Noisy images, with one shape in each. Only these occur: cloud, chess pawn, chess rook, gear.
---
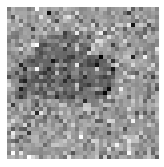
cloud
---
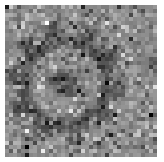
gear
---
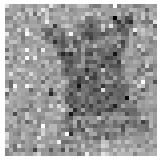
chess rook
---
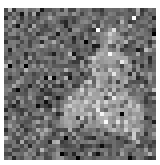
chess pawn
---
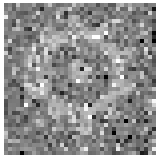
gear
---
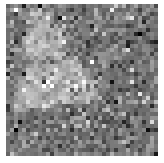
chess pawn
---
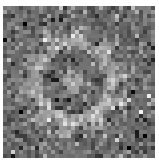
gear
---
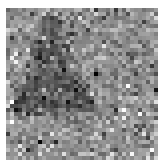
chess pawn
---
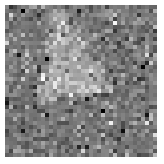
chess pawn
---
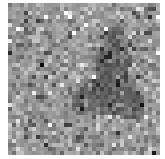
chess pawn
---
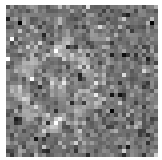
gear
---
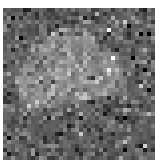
cloud
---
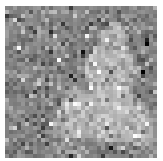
chess pawn
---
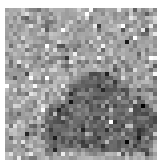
cloud
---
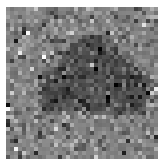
cloud
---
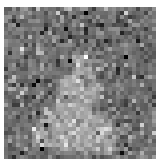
chess pawn
